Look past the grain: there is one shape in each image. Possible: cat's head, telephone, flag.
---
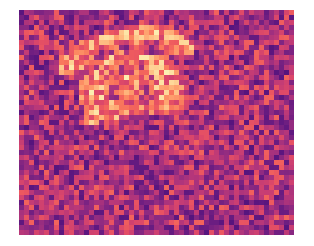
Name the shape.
telephone
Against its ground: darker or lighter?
lighter
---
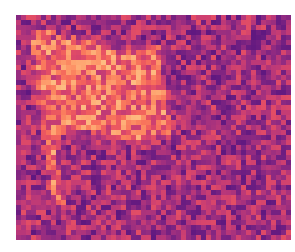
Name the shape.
flag
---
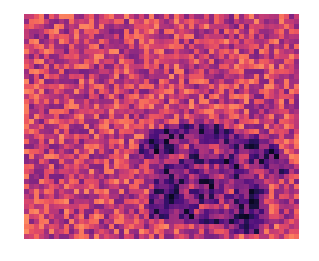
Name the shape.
telephone
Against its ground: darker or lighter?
darker
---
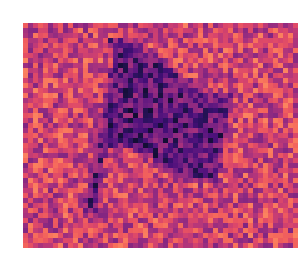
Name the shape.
flag
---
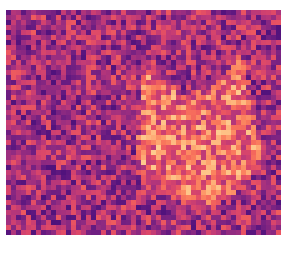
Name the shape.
cat's head
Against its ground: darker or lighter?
lighter
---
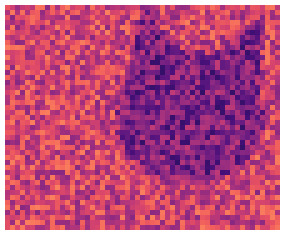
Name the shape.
cat's head
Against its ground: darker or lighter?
darker
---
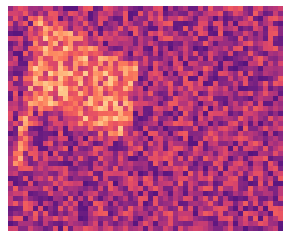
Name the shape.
flag
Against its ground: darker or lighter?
lighter
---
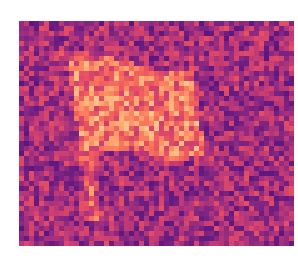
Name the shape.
flag
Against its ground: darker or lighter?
lighter
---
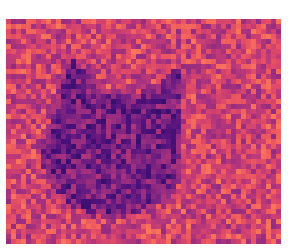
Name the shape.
cat's head
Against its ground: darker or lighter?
darker
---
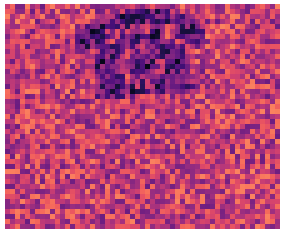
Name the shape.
telephone
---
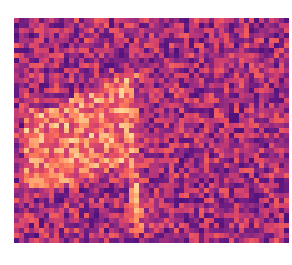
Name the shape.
flag
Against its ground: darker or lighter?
lighter
